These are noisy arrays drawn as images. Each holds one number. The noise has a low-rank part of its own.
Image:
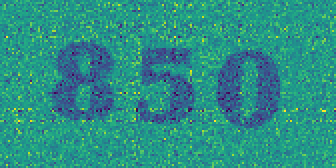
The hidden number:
850
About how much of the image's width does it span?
two thirds
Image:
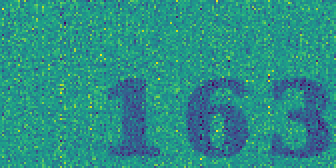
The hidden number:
163
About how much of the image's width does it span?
two thirds
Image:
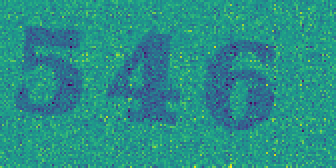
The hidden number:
546
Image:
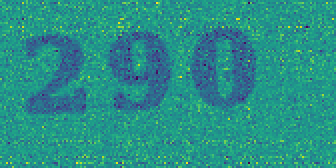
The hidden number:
290
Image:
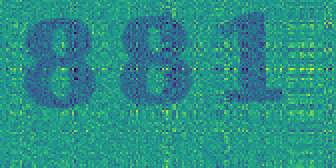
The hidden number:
881
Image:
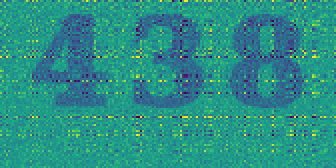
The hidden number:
438
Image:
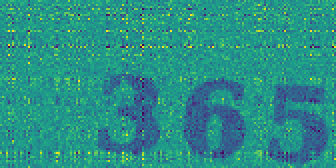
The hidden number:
365
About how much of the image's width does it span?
two thirds
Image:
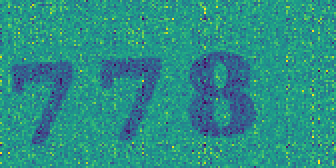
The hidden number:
778
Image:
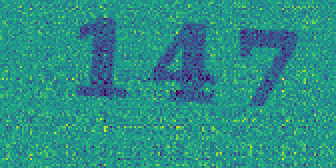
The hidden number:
147
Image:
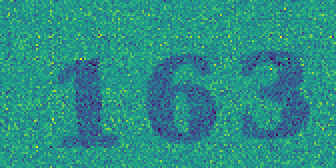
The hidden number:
163
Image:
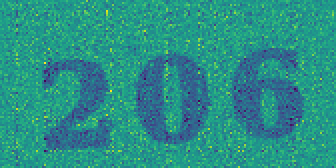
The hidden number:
206
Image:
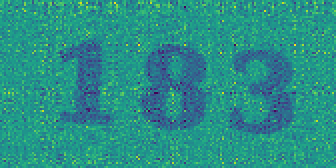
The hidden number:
183
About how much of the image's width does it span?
two thirds
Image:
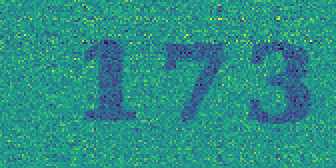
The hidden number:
173
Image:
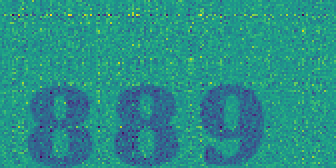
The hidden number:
889
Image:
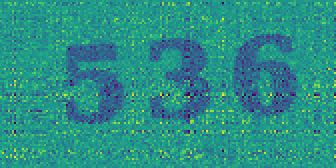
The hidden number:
536
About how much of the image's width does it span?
two thirds
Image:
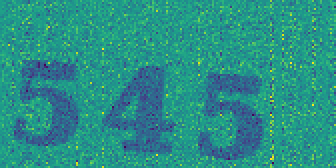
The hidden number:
545
